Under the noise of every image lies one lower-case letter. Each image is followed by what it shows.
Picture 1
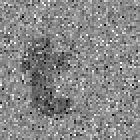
t
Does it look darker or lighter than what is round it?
darker
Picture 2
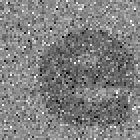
e
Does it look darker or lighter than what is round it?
darker
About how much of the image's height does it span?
two thirds
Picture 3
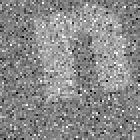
n
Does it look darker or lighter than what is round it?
lighter
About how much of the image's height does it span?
two thirds
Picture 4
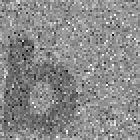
b
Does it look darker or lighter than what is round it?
darker
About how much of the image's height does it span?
two thirds
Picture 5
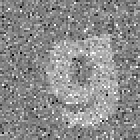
g
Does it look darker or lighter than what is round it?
lighter
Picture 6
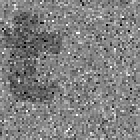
t
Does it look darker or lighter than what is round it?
darker
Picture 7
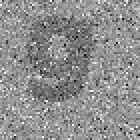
g
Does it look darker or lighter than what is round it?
darker
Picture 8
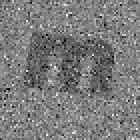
m
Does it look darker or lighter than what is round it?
darker
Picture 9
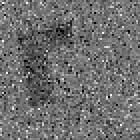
r
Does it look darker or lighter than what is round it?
darker
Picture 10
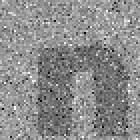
n
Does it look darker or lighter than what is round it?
darker
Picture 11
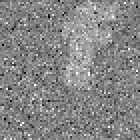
f
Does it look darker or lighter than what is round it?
lighter
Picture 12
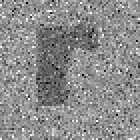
r
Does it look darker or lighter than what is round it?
darker
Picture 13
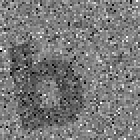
b
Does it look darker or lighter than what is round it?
darker
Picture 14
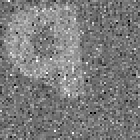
q
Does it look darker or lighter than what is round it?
lighter
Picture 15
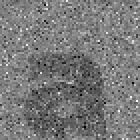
a
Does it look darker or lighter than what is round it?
darker
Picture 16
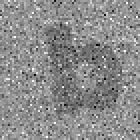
b
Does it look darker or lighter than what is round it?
darker
